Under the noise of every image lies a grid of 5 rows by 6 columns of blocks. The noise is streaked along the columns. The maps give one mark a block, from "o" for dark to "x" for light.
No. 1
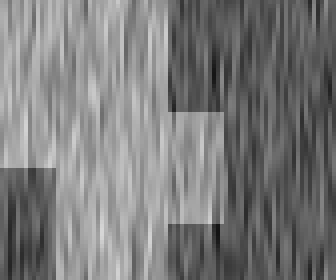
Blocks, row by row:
xxxooo
xxxooo
xxxxoo
oxxxoo
oxxooo
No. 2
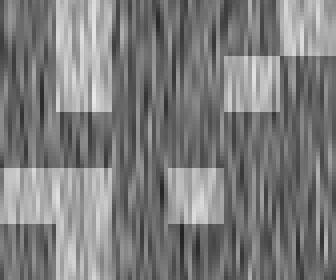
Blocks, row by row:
oxooox
oxooxo
oooooo
xxoxoo
oxoooo
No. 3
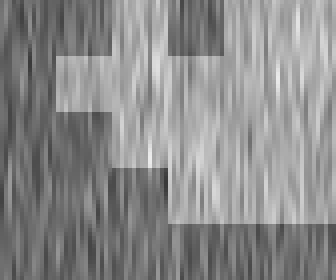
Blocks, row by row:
ooxoxx
oxxxxx
ooxxxx
oooxxx
oooooo
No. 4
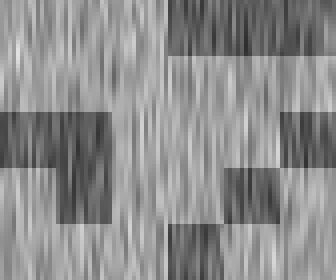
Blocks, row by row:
xxxooo
xxxxxx
ooxxxo
xoxxox
xxxoxx
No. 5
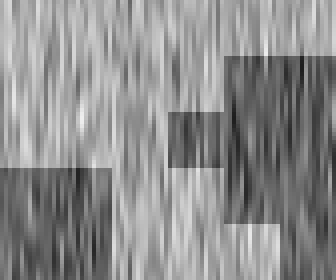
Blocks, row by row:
xxxxxx
xxxxoo
xxxooo
ooxxoo
ooxxxo
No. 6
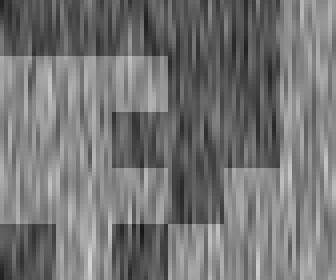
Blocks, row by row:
ooooox
xxxoox
xxooox
xxxoxx
oxoxxx
